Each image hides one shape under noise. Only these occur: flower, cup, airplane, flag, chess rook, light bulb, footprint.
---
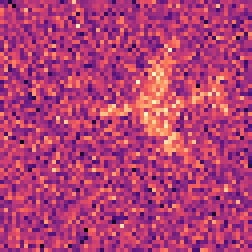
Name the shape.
airplane
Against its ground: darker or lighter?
lighter
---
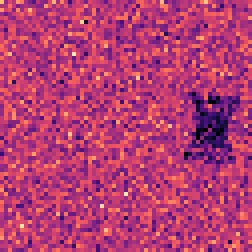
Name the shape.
chess rook
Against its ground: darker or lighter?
darker
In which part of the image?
middle right
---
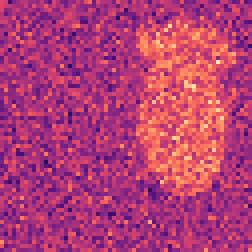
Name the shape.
footprint
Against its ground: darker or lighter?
lighter
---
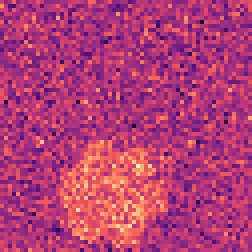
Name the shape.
flower
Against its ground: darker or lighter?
lighter
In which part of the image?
bottom middle
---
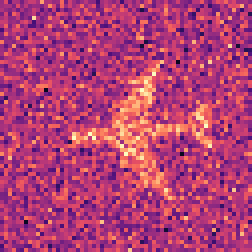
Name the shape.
airplane
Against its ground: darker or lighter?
lighter
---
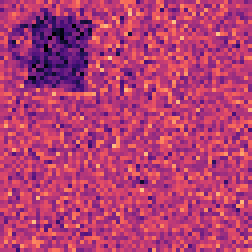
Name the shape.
cup
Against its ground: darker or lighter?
darker
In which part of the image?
top left
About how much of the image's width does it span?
a third
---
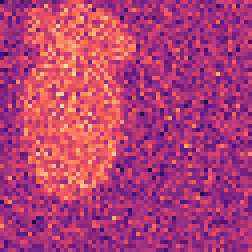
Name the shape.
footprint
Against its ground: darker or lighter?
lighter
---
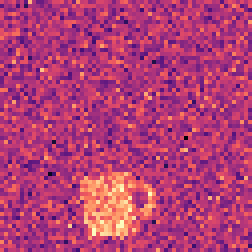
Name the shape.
cup
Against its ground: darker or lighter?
lighter
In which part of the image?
bottom middle
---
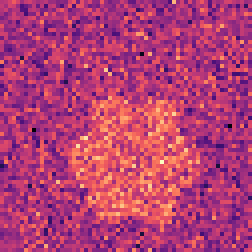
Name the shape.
flower
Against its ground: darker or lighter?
lighter
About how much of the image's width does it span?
half
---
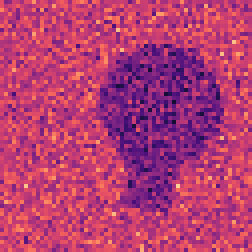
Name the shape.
light bulb
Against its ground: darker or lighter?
darker
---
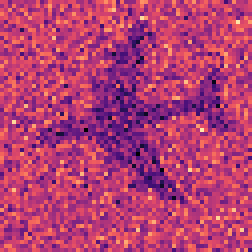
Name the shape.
airplane
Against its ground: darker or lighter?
darker
